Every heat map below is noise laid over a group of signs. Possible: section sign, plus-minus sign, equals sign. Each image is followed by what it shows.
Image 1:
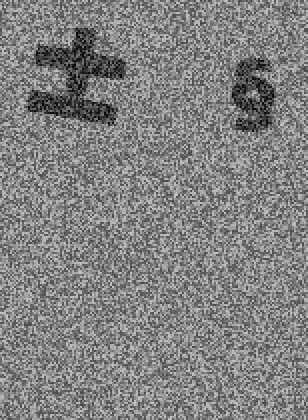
top left: plus-minus sign; top right: section sign
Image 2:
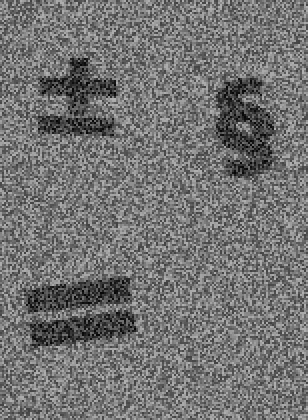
top left: plus-minus sign; top right: section sign; bottom left: equals sign
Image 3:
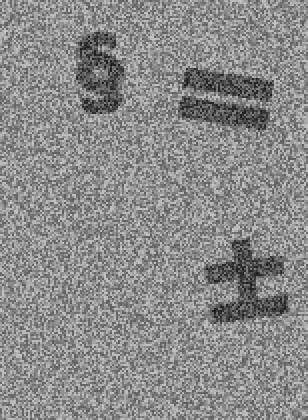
top left: section sign; top right: equals sign; bottom right: plus-minus sign
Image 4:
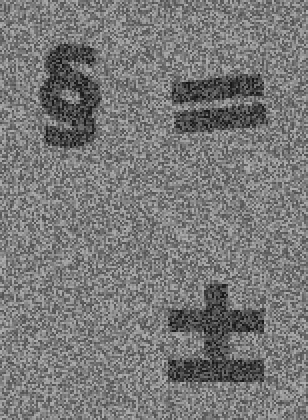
top left: section sign; top right: equals sign; bottom right: plus-minus sign
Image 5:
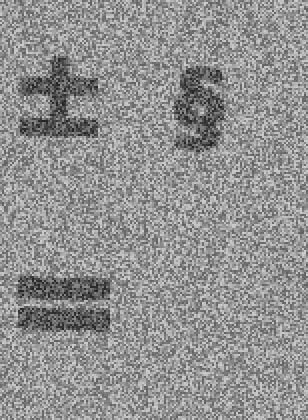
top left: plus-minus sign; top right: section sign; bottom left: equals sign
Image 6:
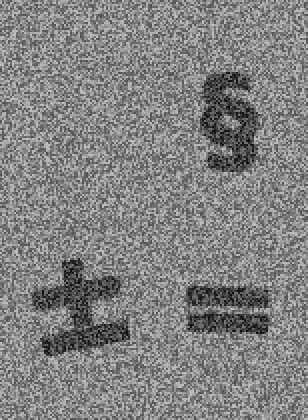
top right: section sign; bottom left: plus-minus sign; bottom right: equals sign
